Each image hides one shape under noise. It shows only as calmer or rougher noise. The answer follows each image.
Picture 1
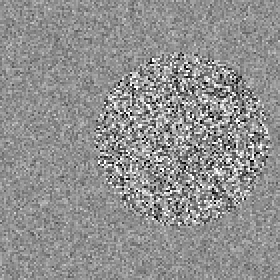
disc
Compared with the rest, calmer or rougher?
rougher
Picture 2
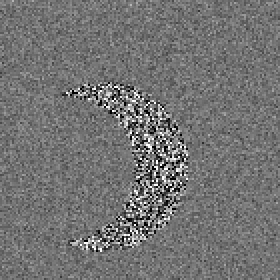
crescent
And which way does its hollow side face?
left
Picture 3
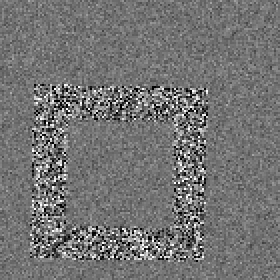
square frame
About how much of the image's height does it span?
two thirds
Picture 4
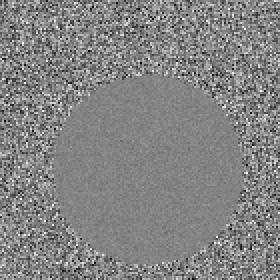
disc
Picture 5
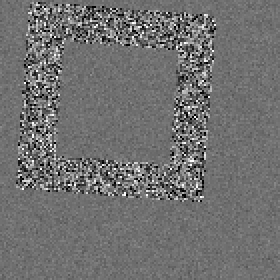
square frame
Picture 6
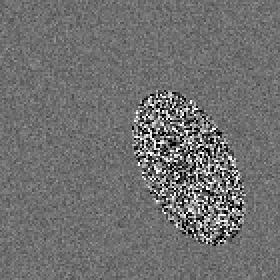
ellipse
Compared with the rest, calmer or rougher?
rougher
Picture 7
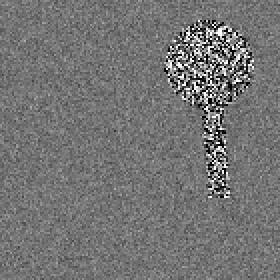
lollipop
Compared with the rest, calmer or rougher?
rougher
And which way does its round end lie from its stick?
up
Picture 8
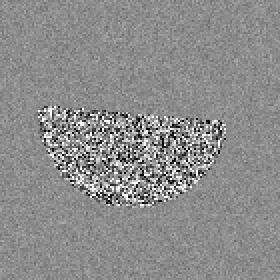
half disc
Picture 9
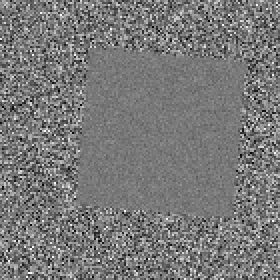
square
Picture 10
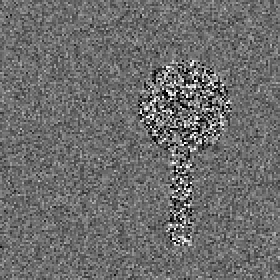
lollipop
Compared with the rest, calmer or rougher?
rougher
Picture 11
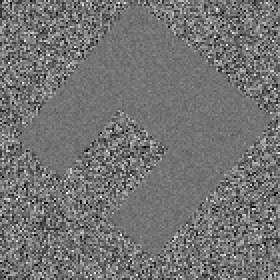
square with a notch
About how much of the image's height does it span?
nearly all
